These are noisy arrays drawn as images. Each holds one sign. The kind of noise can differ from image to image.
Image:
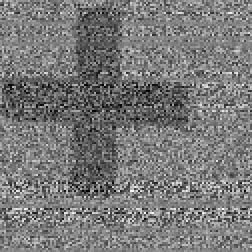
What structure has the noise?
rows of uneven size
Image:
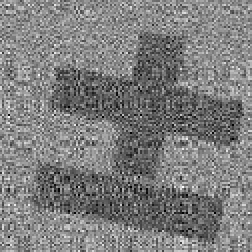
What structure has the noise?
low rank plus noise
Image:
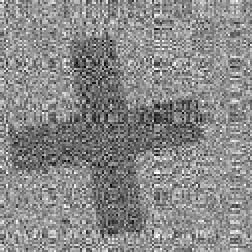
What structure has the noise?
low rank plus noise
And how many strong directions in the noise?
two
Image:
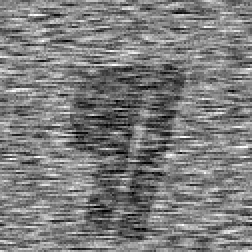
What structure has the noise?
streaked along the rows
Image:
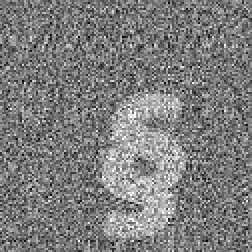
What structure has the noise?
low rank plus noise
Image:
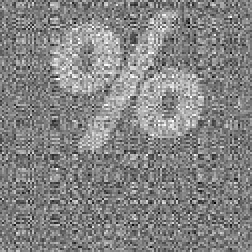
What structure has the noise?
low rank plus noise
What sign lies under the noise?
percent sign
